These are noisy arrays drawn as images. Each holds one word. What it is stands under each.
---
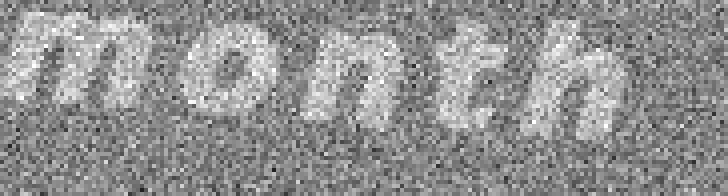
month
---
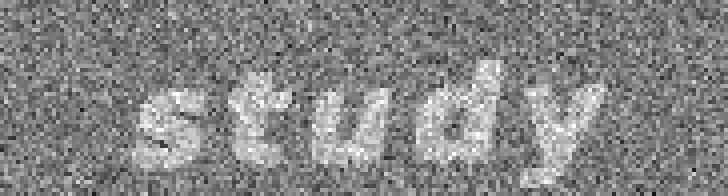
study
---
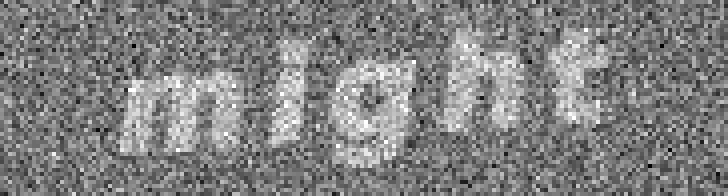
might
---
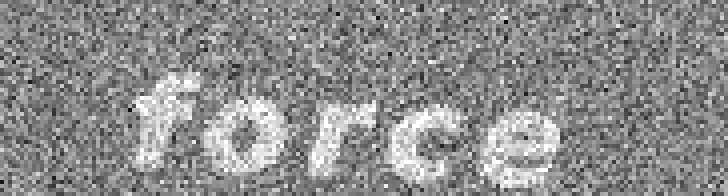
force
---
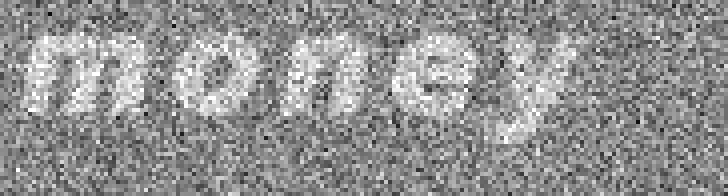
money
